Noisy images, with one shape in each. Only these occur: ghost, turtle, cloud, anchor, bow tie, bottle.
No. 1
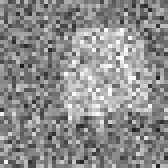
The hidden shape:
ghost
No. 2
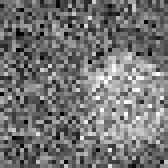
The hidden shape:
ghost
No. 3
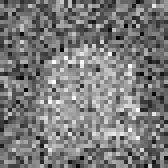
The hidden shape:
ghost
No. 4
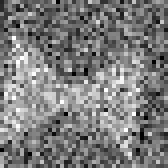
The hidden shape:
bow tie
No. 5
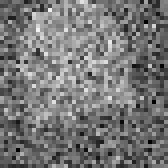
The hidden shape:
ghost
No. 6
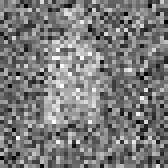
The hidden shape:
bottle
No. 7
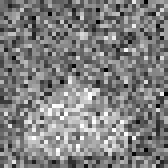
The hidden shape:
cloud
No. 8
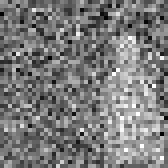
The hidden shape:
bottle
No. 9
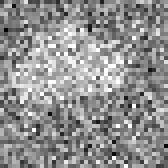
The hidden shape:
cloud
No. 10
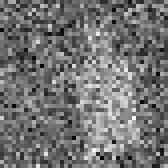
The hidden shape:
bottle
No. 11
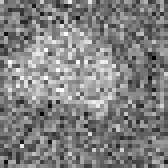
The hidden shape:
cloud
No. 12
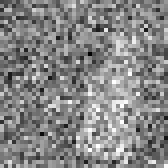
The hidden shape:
bottle
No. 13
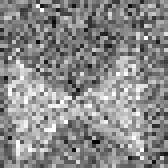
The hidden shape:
bow tie
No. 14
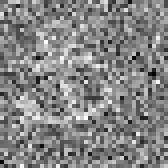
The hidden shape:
anchor
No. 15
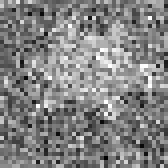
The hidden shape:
turtle
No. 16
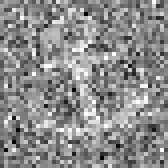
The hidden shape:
anchor
